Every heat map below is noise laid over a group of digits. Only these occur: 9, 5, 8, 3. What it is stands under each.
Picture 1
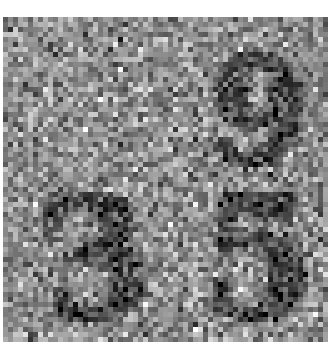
top right: 9; bottom left: 3; bottom right: 5
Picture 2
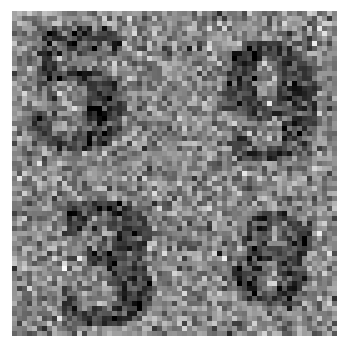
top left: 5; top right: 9; bottom left: 3; bottom right: 8
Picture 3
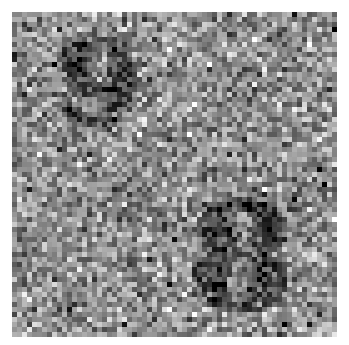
top left: 9; bottom right: 8
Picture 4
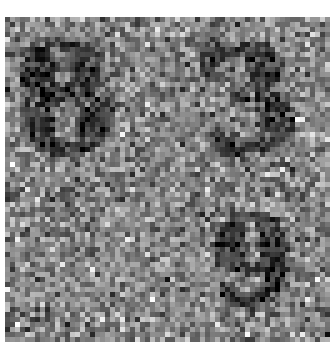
top left: 8; top right: 3; bottom right: 9
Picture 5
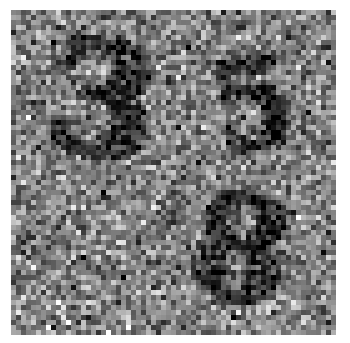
top left: 3; top right: 5; bottom right: 8
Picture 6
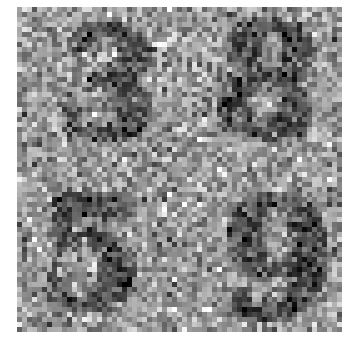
top left: 3; top right: 8; bottom left: 5; bottom right: 9
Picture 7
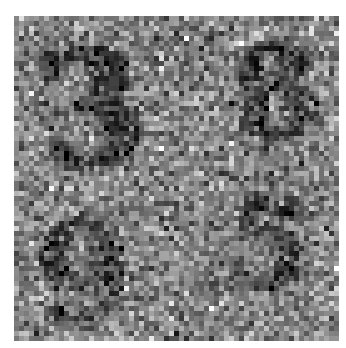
top left: 3; top right: 8; bottom left: 9; bottom right: 5
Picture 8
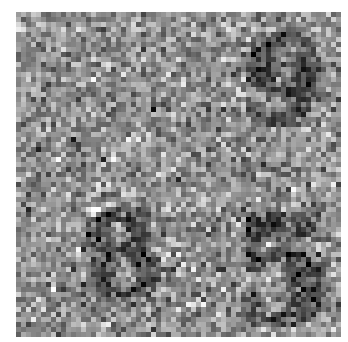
top right: 9; bottom left: 8; bottom right: 5
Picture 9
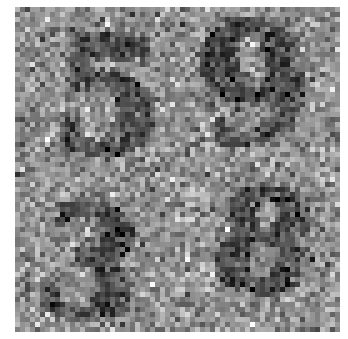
top left: 5; top right: 9; bottom left: 3; bottom right: 8
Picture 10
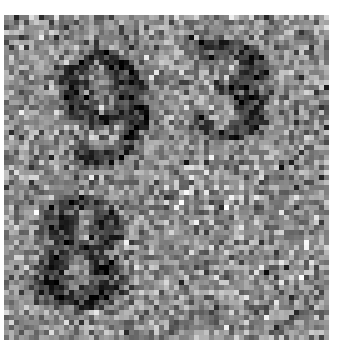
top left: 9; top right: 3; bottom left: 8
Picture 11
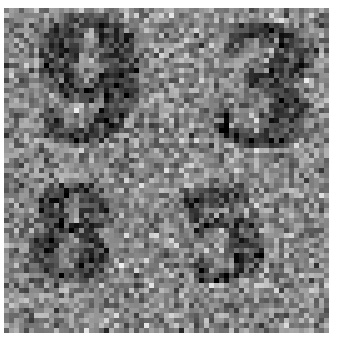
top left: 9; top right: 3; bottom left: 8; bottom right: 5
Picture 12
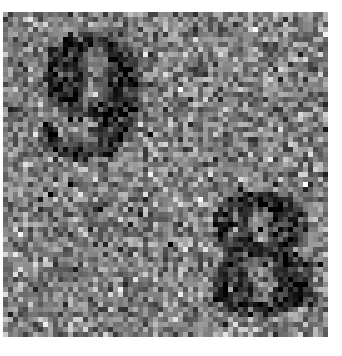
top left: 9; bottom right: 8
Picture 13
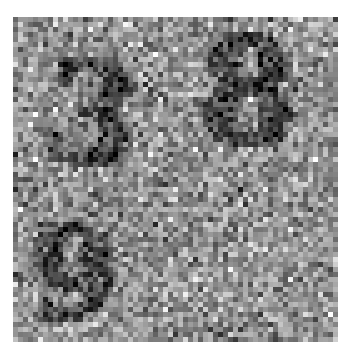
top left: 3; top right: 8; bottom left: 9
